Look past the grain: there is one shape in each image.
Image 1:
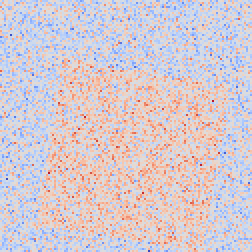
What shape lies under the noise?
square
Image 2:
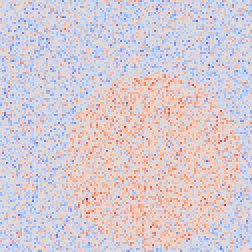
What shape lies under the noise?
disc
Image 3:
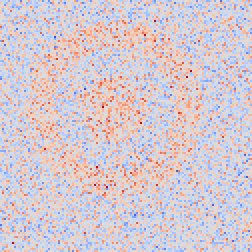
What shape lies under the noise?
bullseye
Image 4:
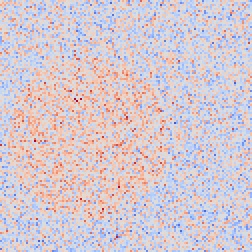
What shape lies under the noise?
disc
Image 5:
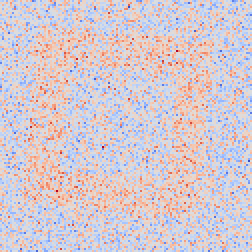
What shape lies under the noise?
square frame
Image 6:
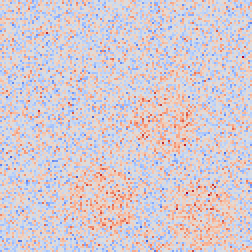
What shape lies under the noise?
three dots
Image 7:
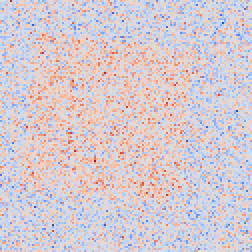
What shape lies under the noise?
square
